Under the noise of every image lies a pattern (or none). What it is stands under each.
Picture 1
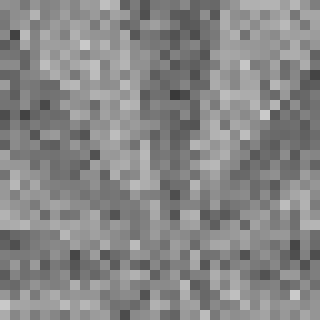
spokes from one point
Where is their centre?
bottom middle
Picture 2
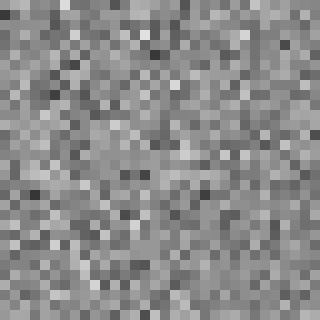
only noise
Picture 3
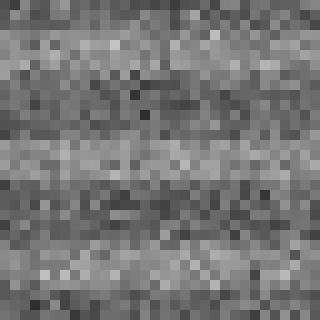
horizontal stripes
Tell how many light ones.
3
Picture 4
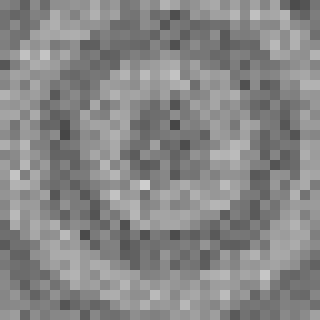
rings round one point
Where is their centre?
centre
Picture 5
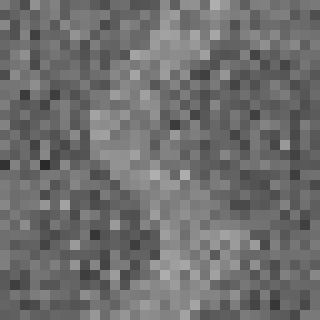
a wavy band
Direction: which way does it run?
top to bottom
